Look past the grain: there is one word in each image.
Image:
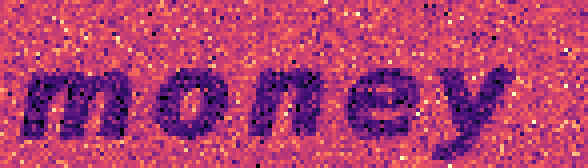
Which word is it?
money
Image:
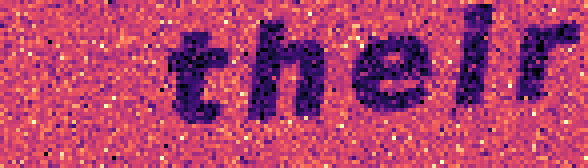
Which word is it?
their
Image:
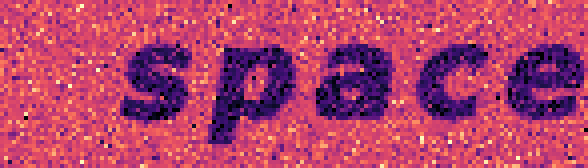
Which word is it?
space
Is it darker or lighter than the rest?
darker
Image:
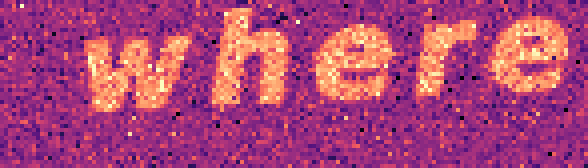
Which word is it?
where
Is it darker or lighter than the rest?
lighter
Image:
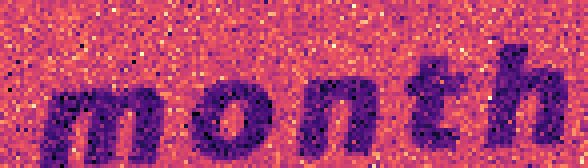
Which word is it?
month
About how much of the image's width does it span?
nearly all
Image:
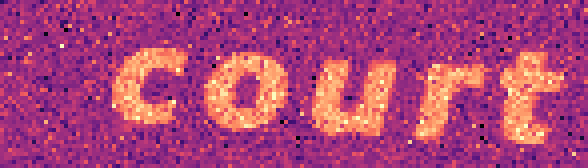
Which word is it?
court
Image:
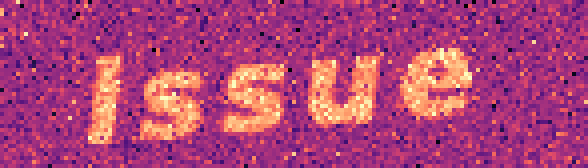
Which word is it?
issue
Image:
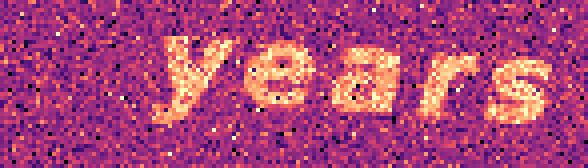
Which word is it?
years
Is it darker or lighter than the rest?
lighter
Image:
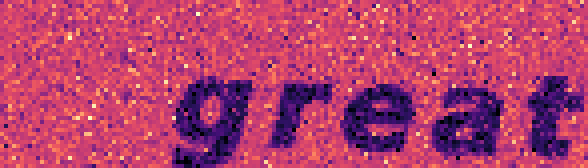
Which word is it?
great
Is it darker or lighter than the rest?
darker
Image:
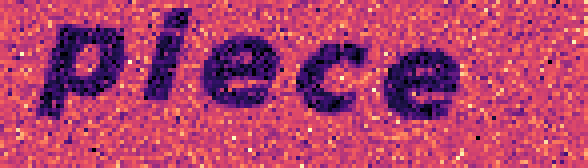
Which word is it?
piece
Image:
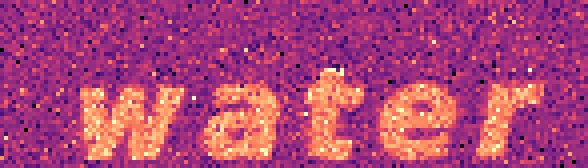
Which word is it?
water
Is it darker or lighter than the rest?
lighter
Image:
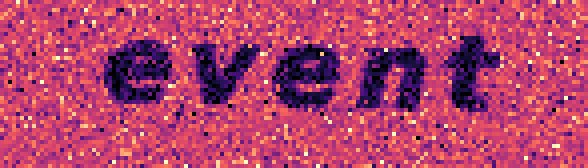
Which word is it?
event
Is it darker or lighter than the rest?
darker
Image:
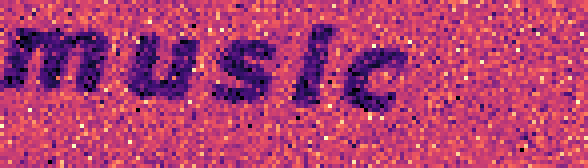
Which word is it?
music
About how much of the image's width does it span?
two thirds
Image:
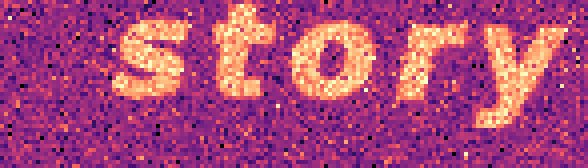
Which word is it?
story
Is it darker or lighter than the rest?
lighter
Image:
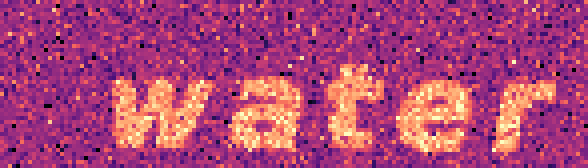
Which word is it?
water
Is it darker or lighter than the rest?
lighter
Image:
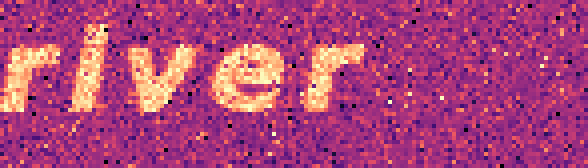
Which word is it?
river
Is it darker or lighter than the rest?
lighter
